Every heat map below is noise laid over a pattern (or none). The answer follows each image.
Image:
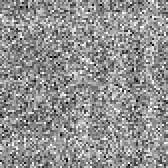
bands of rows crossing bands of columns
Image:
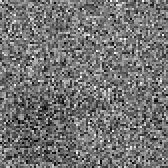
one block
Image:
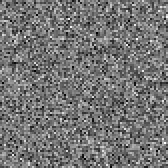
only noise
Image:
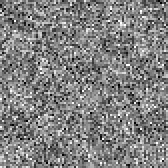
a checkerboard
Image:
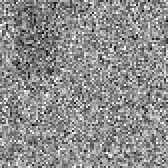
one block
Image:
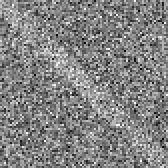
a diagonal band
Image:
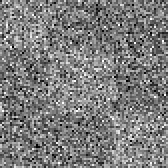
blocks along the diagonal
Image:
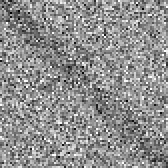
a diagonal band
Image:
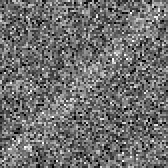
a diagonal band
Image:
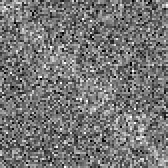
blocks along the diagonal
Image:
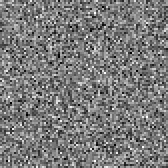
only noise
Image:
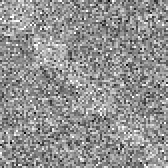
blocks along the diagonal
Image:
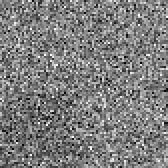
one block
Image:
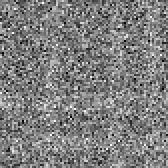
bands of rows crossing bands of columns
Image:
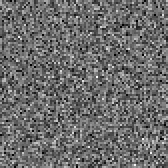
only noise
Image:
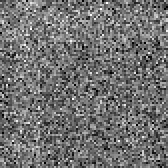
bands of rows crossing bands of columns
